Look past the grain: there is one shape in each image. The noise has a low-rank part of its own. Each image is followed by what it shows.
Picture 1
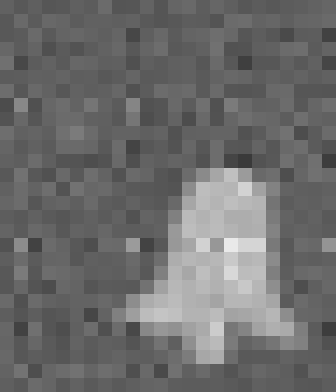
bell
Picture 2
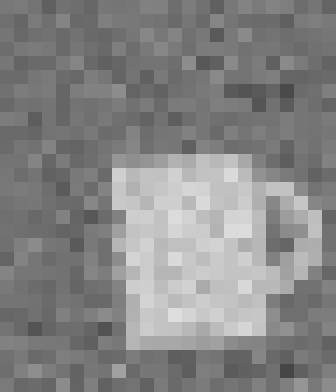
cup
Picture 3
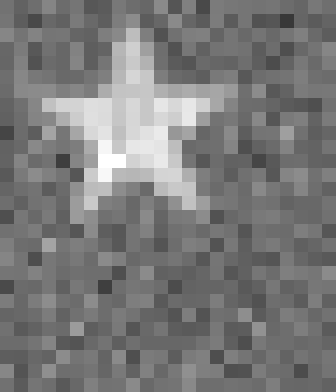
star
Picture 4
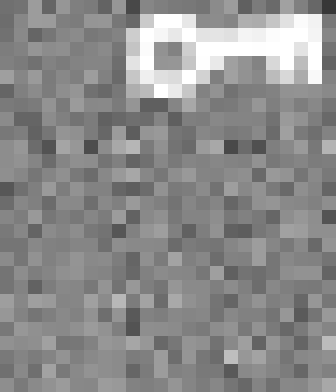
key
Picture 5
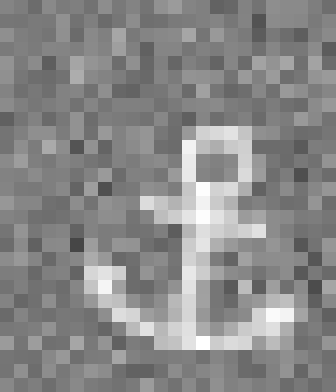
anchor
